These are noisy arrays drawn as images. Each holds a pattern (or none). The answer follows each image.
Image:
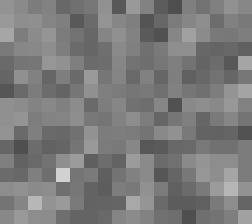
spokes from one point
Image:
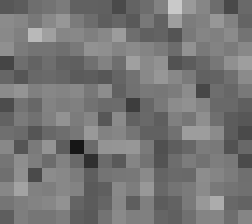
rings round one point
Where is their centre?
bottom left
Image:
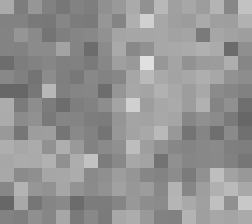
spokes from one point
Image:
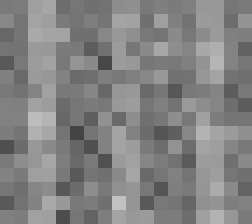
vertical stripes
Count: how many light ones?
3
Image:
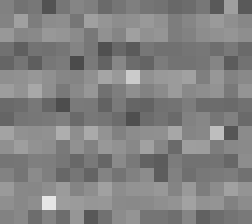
horizontal stripes
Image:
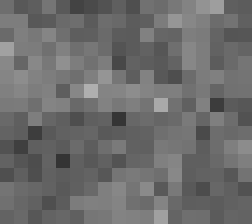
spokes from one point
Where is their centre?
middle right
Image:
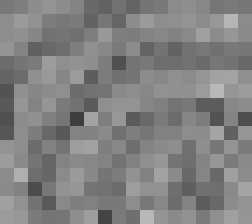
rings round one point
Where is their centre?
bottom right
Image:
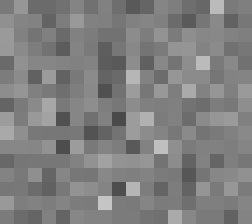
only noise
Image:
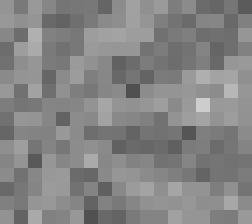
spokes from one point
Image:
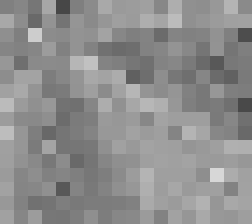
spokes from one point
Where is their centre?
top left
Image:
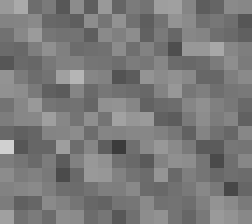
diagonal stripes
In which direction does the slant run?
top left to bottom right
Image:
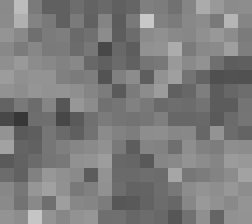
spokes from one point
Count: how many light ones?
4
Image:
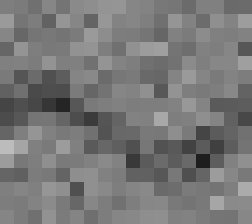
a wavy band
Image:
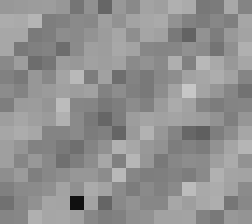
diagonal stripes
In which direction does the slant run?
bottom left to top right
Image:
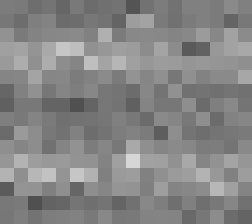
horizontal stripes
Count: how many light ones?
2
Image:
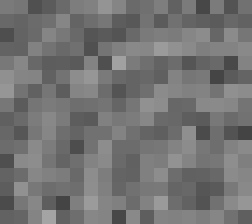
rings round one point
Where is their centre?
bottom right
